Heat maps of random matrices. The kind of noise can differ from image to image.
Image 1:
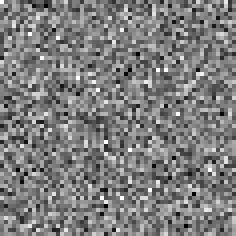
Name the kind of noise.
independent entries
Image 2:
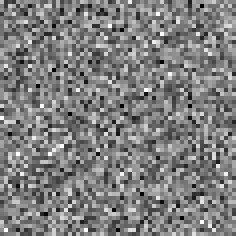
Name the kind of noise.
independent entries
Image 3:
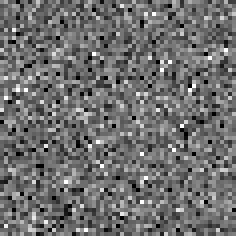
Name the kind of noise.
heavy tails
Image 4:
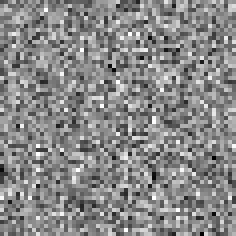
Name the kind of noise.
low rank plus noise
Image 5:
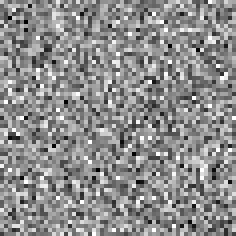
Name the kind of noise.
independent entries
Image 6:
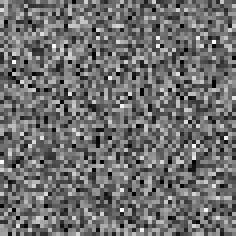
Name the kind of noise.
independent entries
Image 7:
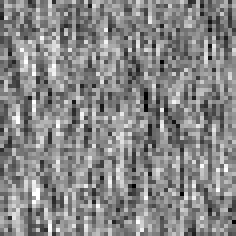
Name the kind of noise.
streaked along the columns
